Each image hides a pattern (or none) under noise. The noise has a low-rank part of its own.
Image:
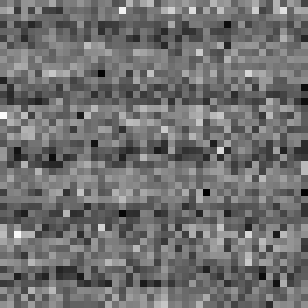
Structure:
horizontal stripes
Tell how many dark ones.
5
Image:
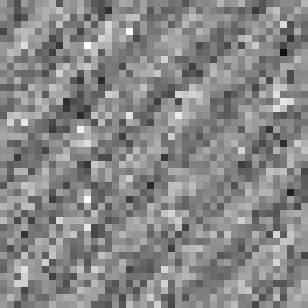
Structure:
diagonal stripes
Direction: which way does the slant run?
bottom left to top right
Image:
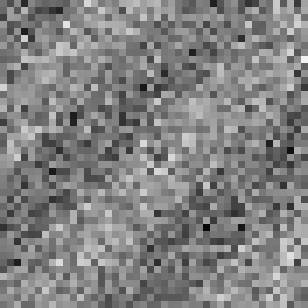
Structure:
diagonal stripes
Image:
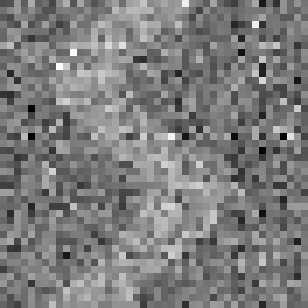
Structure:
a wavy band
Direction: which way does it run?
top to bottom
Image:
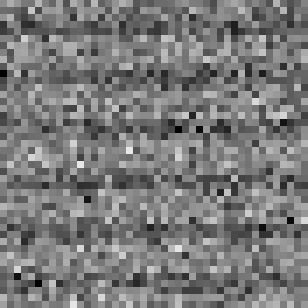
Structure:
horizontal stripes
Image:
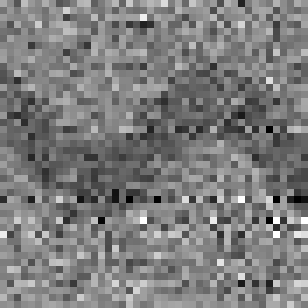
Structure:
a wavy band
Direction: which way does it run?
left to right
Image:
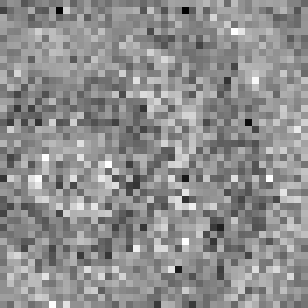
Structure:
rings round one point
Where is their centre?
middle left
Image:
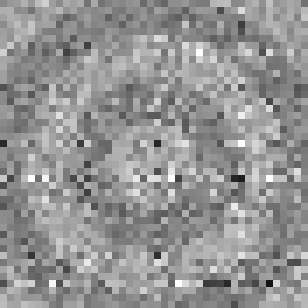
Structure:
rings round one point
